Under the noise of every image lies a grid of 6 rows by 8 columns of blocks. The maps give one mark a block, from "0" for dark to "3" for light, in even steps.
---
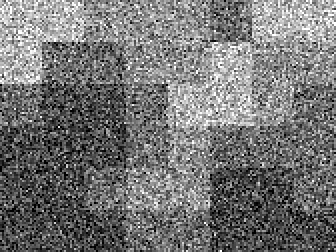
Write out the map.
33222133
31122322
10013321
00012111
00122001
00011000
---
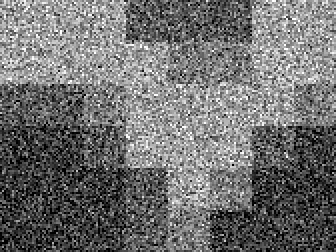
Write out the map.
33311133
33332233
11233332
00133310
00013200
00012000
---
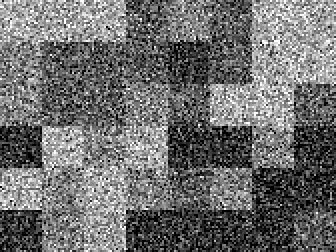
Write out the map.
33312133
21110133
21121331
03230020
32321200
02300001
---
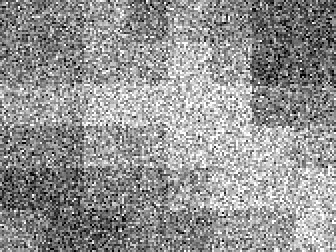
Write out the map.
11212100
11223200
22333311
11223332
00112333
10011223
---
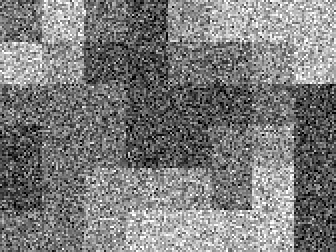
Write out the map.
13102333
32001123
11100010
01100120
01222130
11233330
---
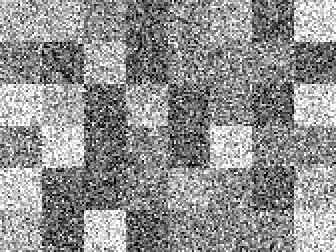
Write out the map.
22101203
10201110
32020103
13010311
30012102
20301113
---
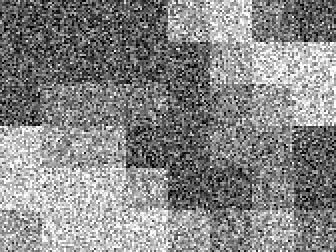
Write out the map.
00002310
00000233
01110123
32200110
33320010
23332121
